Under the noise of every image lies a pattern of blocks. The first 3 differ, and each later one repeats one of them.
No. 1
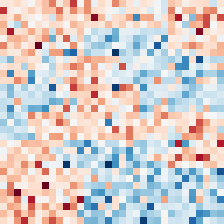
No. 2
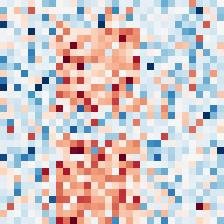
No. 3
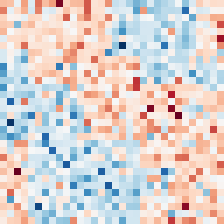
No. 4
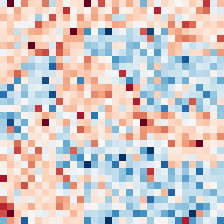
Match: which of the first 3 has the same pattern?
1
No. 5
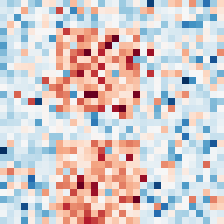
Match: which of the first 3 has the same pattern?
2
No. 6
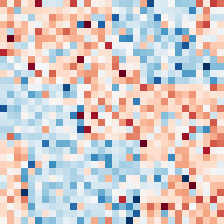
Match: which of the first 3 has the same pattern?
3
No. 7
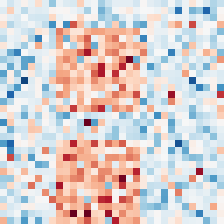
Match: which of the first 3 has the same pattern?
2
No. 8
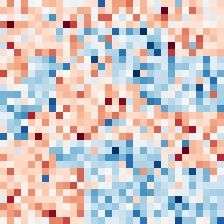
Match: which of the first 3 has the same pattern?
1
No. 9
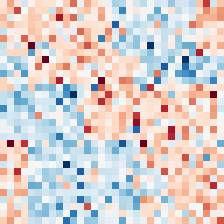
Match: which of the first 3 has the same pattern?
3
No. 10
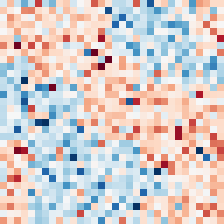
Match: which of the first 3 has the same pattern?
3
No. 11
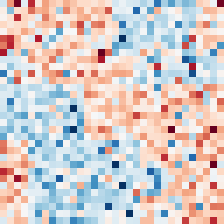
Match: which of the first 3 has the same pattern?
3
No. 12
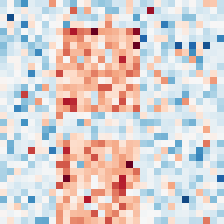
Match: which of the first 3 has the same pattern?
2
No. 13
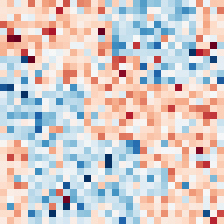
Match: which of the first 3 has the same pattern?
3
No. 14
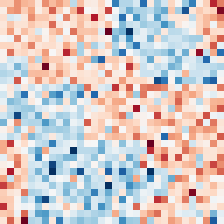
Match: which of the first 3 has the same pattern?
3
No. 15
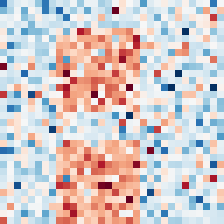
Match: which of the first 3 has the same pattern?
2
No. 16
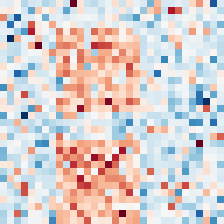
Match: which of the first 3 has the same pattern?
2
